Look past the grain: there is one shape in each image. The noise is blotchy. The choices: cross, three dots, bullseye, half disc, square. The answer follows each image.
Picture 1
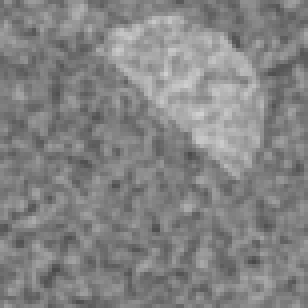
half disc
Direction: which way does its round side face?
up and right
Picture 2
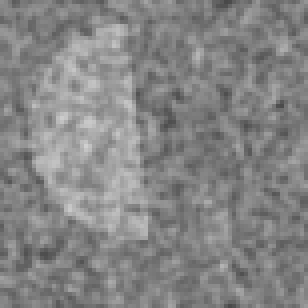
half disc
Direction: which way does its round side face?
left
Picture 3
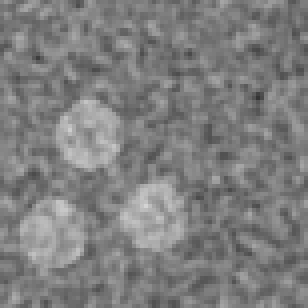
three dots
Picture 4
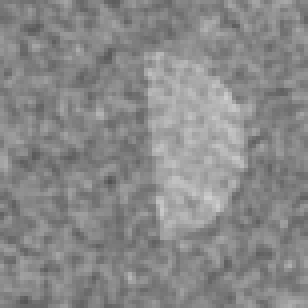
half disc
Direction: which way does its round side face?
right
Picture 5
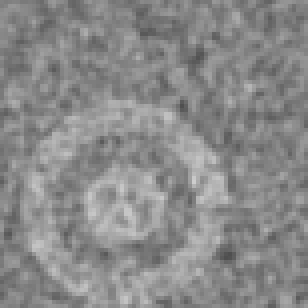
bullseye
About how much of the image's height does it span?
two thirds
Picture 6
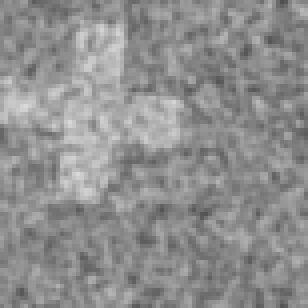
cross
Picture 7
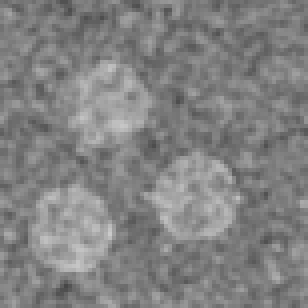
three dots
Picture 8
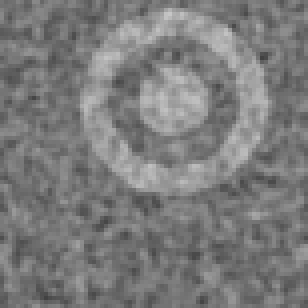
bullseye
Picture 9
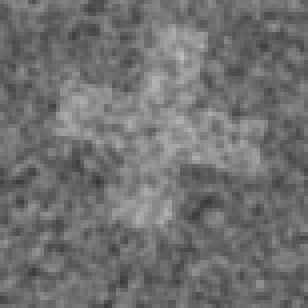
cross
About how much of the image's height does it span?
two thirds
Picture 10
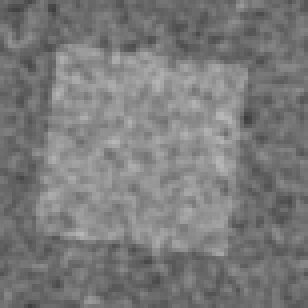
square
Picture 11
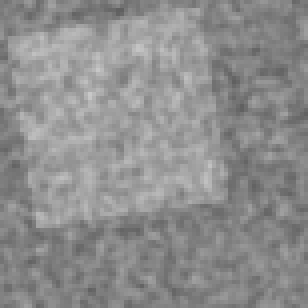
square
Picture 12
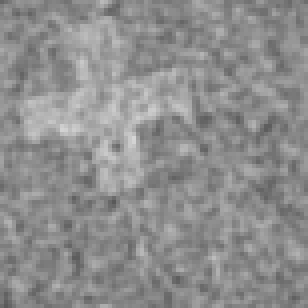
cross
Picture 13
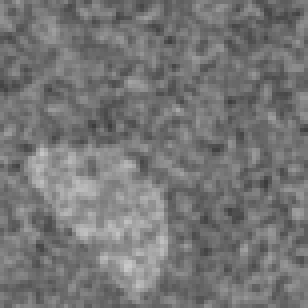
half disc
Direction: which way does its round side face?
up and right
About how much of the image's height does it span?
half
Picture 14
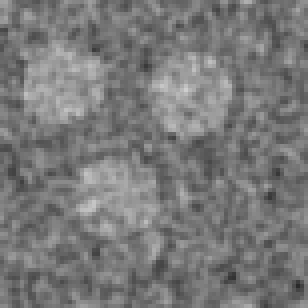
three dots
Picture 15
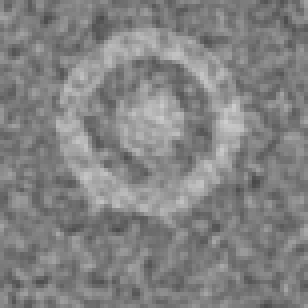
bullseye
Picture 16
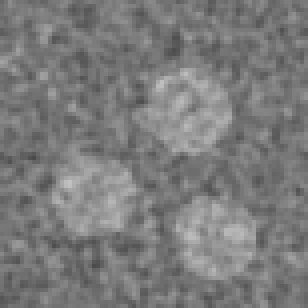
three dots
